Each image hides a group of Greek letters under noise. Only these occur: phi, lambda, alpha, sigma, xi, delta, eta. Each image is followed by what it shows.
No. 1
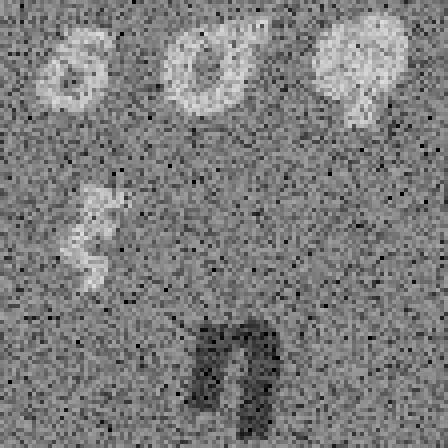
top left: light delta; top middle: light sigma; top right: light phi; middle left: light xi; bottom middle: dark eta
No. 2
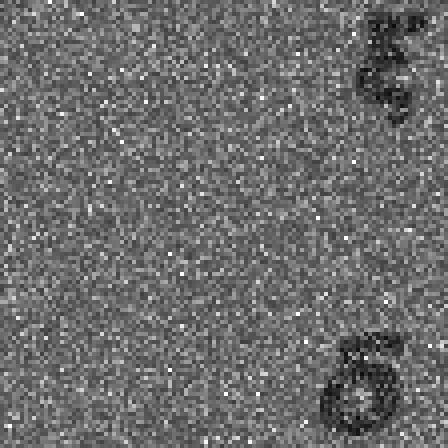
top right: dark xi; bottom right: dark delta
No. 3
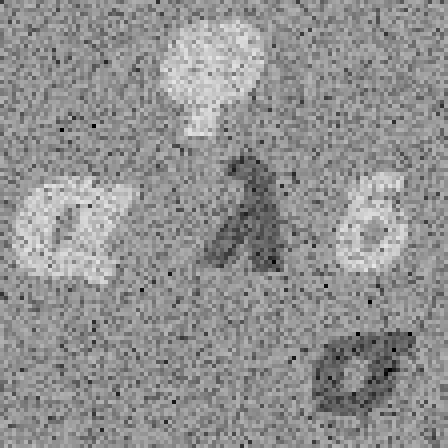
top middle: light phi; middle left: light alpha; centre: dark lambda; middle right: light delta; bottom right: dark sigma
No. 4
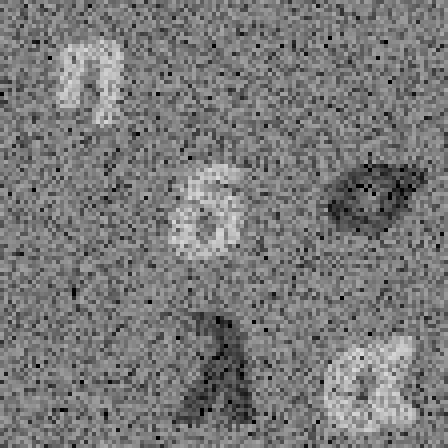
top left: light eta; centre: light delta; middle right: dark sigma; bottom middle: dark lambda; bottom right: light alpha
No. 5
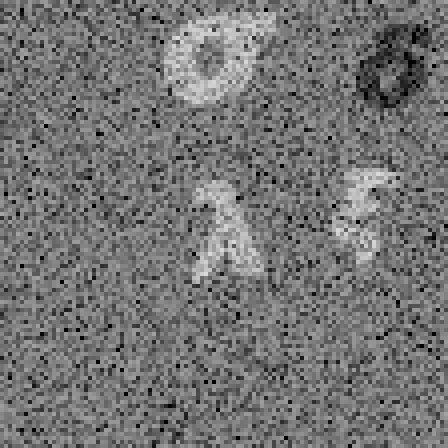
top middle: light sigma; top right: dark delta; centre: light lambda; middle right: light xi
